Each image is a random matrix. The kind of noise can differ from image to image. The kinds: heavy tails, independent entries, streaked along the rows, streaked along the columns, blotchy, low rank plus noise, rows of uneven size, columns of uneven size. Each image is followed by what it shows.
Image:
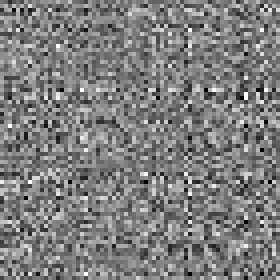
low rank plus noise
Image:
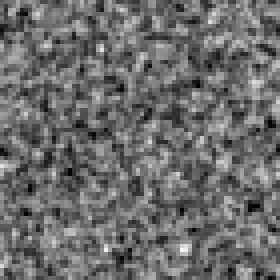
blotchy
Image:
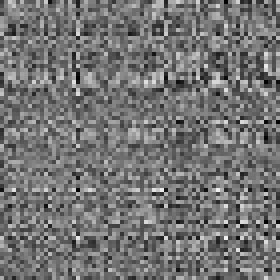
low rank plus noise
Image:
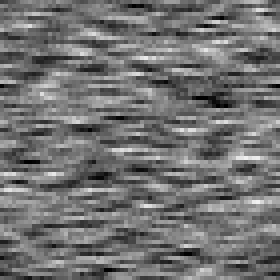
streaked along the rows
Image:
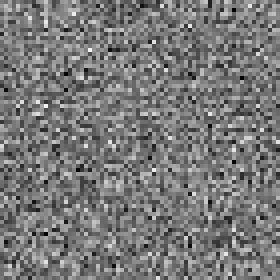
low rank plus noise
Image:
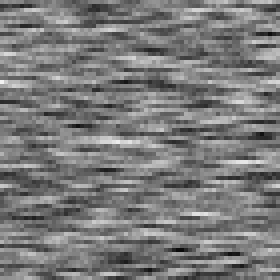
streaked along the rows
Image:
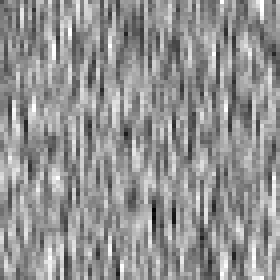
streaked along the columns
